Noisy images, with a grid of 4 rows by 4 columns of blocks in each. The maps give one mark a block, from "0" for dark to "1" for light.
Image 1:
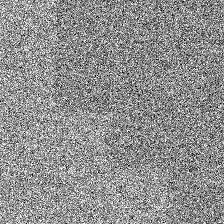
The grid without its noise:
1000
1000
1100
1110
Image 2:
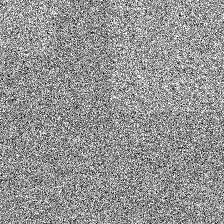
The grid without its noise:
1011
0011
0000
0000
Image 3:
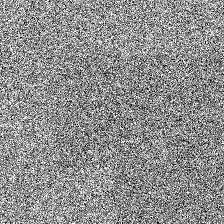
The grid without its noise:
1111
1000
1000
1100
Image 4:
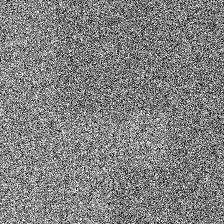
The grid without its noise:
1000
1000
1110
1100
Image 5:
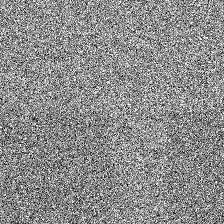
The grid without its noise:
1111
1111
0010
0010
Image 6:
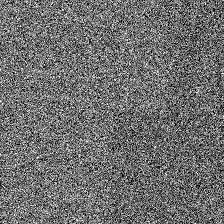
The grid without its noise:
1110
1110
1100
1100
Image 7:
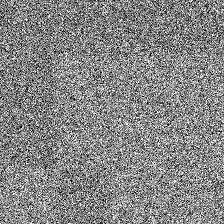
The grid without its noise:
0000
0111
0111
1011
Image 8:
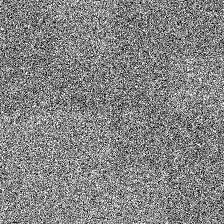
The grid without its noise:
0100
0001
1100
1110
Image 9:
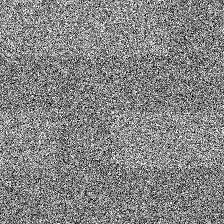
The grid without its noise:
1110
0000
1011
0000
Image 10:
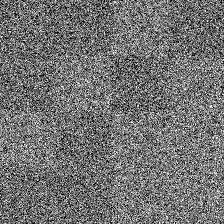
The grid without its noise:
0010
0101
1011
0011
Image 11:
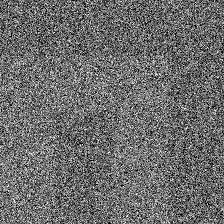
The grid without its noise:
0000
1110
1010
1010
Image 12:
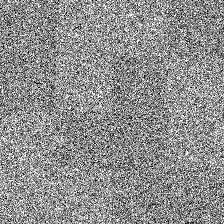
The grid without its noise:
0110
0101
1001
1100
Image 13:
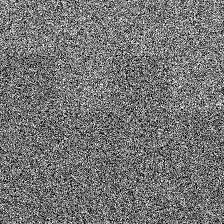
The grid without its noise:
1111
0101
0000
0000
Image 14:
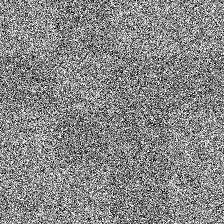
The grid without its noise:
1011
0100
1001
1101
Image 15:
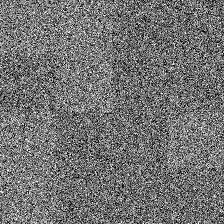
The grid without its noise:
1100
0100
1001
1000
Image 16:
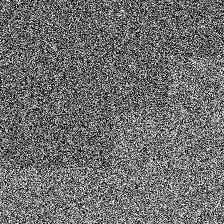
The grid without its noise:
0000
0001
0011
1111
